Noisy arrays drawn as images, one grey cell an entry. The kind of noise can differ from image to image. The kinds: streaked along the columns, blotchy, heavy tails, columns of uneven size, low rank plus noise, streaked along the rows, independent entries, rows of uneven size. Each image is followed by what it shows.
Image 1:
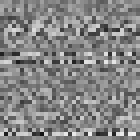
rows of uneven size
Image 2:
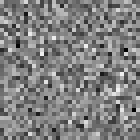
independent entries
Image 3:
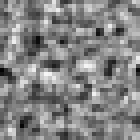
blotchy
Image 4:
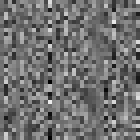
columns of uneven size
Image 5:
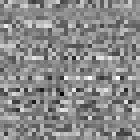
rows of uneven size
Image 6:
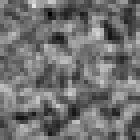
blotchy
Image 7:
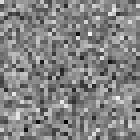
independent entries
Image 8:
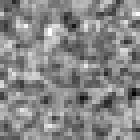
blotchy
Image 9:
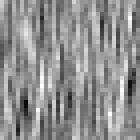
streaked along the columns
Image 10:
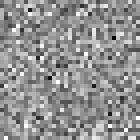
independent entries
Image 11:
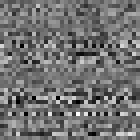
rows of uneven size
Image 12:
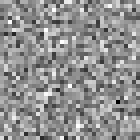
independent entries
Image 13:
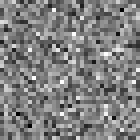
independent entries
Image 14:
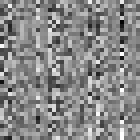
columns of uneven size
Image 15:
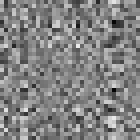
low rank plus noise
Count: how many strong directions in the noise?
three or four
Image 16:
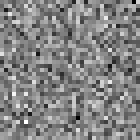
independent entries
